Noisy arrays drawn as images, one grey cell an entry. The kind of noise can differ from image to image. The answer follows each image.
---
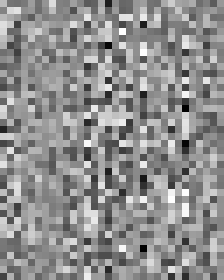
columns of uneven size
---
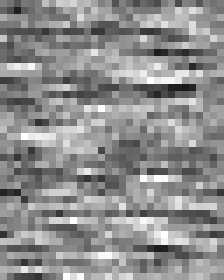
streaked along the rows
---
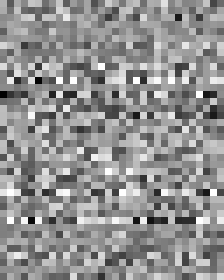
rows of uneven size
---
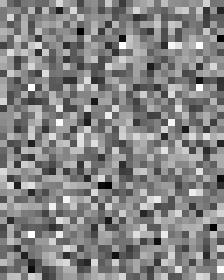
independent entries
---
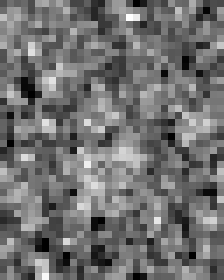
blotchy
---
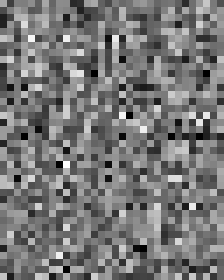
low rank plus noise
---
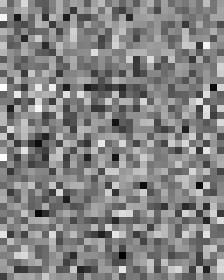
low rank plus noise
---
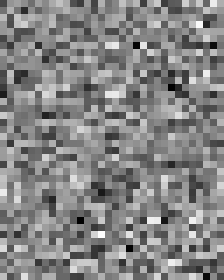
low rank plus noise
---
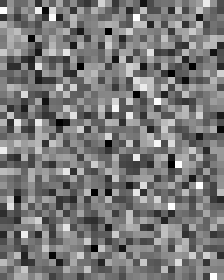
independent entries
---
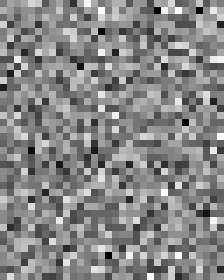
independent entries
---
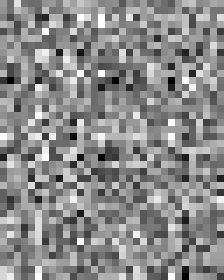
low rank plus noise
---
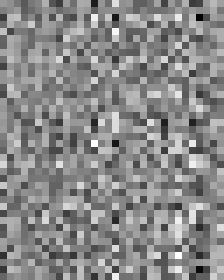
low rank plus noise
